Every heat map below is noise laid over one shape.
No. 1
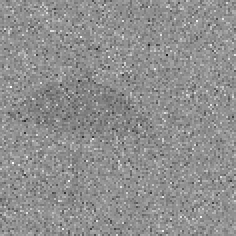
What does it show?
dark umbrella
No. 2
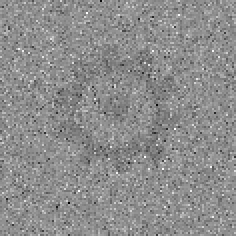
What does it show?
dark gear
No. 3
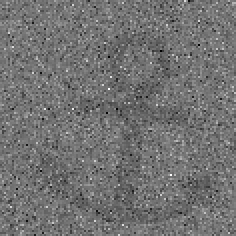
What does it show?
dark anchor
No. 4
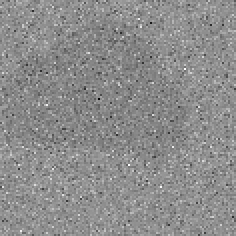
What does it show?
dark cloud
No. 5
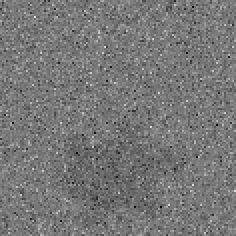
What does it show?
dark turtle
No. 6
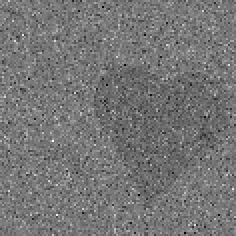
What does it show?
dark heart
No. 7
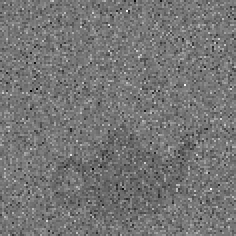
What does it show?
dark teapot
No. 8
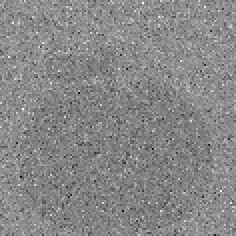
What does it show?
dark apple
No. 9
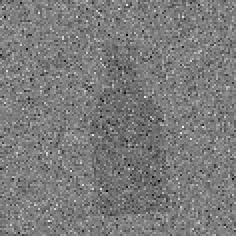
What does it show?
dark bottle
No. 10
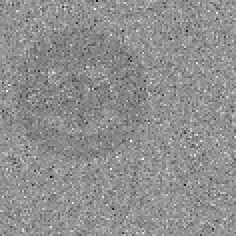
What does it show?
dark smiling face
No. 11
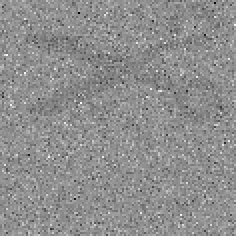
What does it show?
dark pair of scissors
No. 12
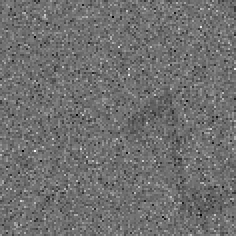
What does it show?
dark musical note
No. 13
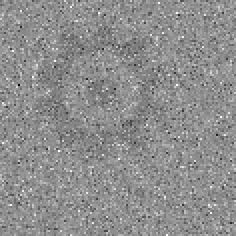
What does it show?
dark gear
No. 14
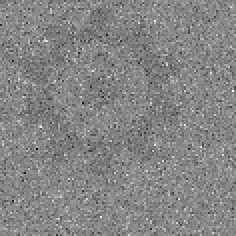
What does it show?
dark gear
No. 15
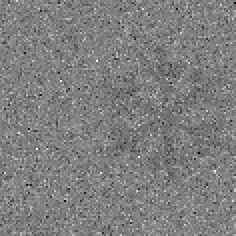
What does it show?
dark snowflake
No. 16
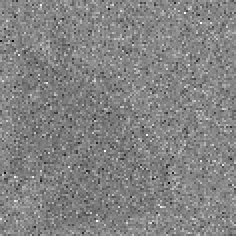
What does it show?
dark chess knight
